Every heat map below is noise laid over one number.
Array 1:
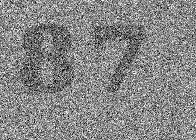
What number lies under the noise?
87
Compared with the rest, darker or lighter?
darker
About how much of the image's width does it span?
two thirds
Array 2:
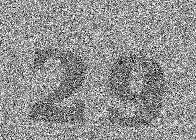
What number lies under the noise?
29
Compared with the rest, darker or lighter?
darker
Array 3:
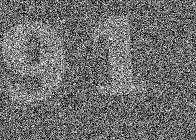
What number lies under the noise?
91
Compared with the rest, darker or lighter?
lighter
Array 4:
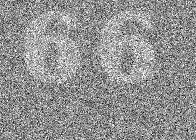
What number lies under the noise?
66
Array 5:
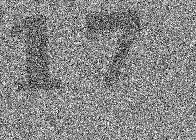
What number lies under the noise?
17
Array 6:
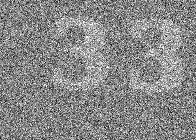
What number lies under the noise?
33
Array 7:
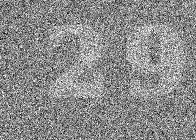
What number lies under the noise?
29
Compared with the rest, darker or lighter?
lighter
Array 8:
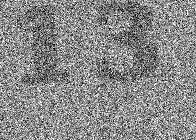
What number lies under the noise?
13
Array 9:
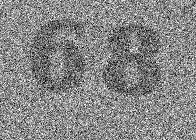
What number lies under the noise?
68
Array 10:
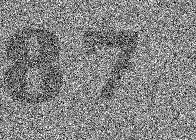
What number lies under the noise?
87
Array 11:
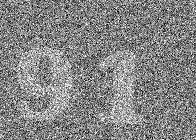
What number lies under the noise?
91
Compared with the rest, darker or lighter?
lighter
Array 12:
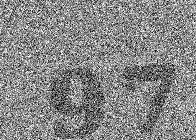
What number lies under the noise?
97
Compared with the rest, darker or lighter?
darker
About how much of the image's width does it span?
two thirds
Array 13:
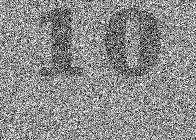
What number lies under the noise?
10
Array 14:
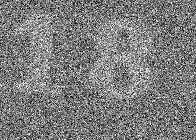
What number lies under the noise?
18
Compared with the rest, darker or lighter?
lighter
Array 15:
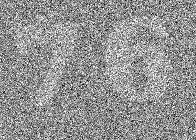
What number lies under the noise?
76
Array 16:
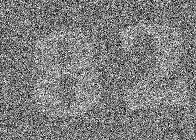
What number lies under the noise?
82
